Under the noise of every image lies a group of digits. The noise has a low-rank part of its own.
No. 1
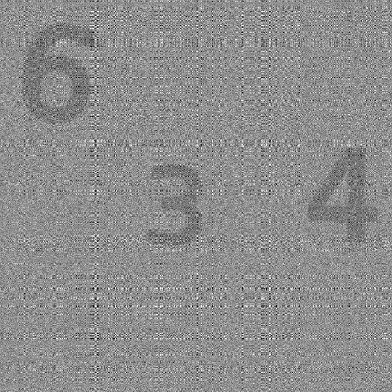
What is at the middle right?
4
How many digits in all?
3
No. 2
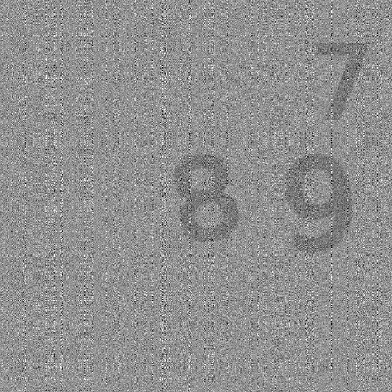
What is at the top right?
7
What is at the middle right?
9
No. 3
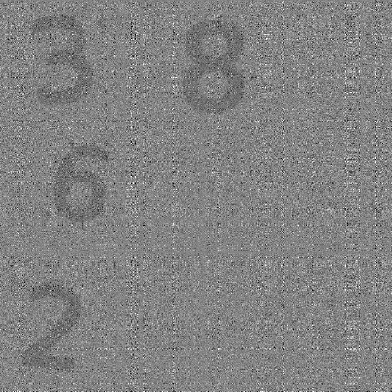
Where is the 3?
top left
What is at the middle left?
6
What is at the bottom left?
2
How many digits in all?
4
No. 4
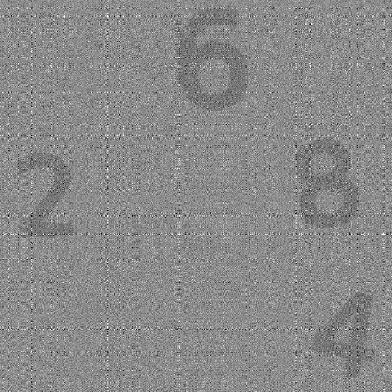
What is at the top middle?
6
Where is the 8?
middle right
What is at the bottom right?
4
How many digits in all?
4
